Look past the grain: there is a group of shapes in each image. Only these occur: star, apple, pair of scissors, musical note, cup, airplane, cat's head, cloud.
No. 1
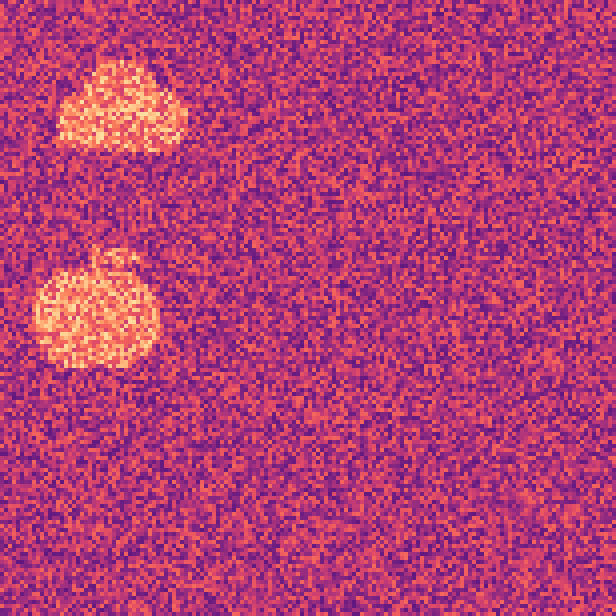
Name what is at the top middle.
nothing
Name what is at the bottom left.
nothing
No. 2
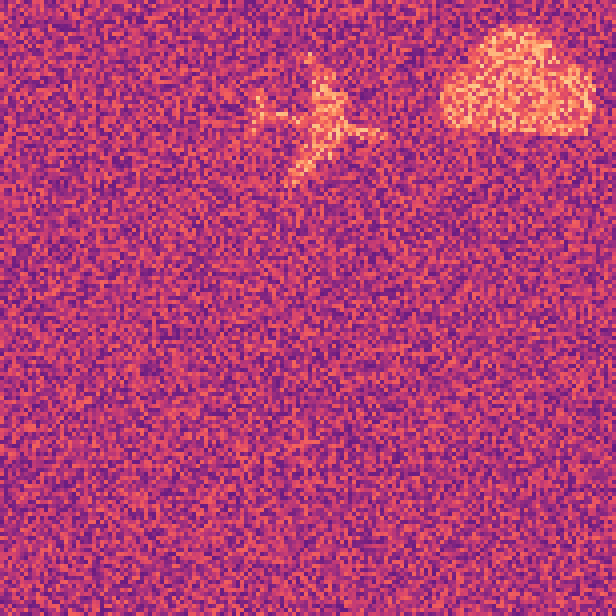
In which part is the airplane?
top middle
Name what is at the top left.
nothing
